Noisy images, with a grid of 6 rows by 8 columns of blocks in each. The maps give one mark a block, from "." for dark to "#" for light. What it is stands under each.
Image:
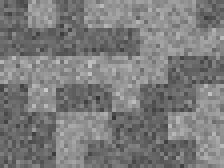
. # . # # # # .
. . . . . # # #
# # # # # # . .
. # . . # . . #
. . # # . . # #
. . # . . . . #
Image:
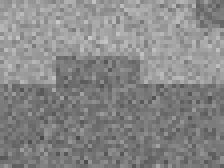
# # # # # # # .
# # # # # # # #
# # . . . # # #
. . . . . . . .
. . . . . . . .
. . . . . . . .
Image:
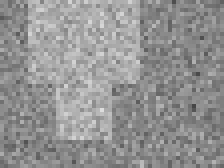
. # # # # . . .
. # # # # . . .
. # # # # . . .
. . # # . . . .
. . # # . . . .
. . . . . . . .
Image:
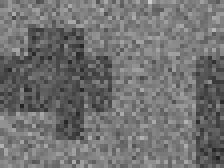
# # # # # # # #
# . . # # # # #
. . . . # # # .
. . . . # # # .
# # . # # # # .
# # # # # # # .
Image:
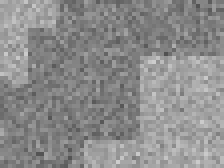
# # . . . . . .
# . . . . . . .
# . . . . # # #
. . . . . # # #
. . . . . # # #
. . . # # # # #
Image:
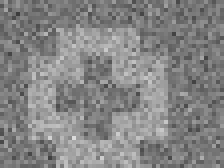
. . . . . . . .
. . # # # . . .
. # # . # # . .
. # . . . # . .
. # # . # # . .
. . # # # . . .
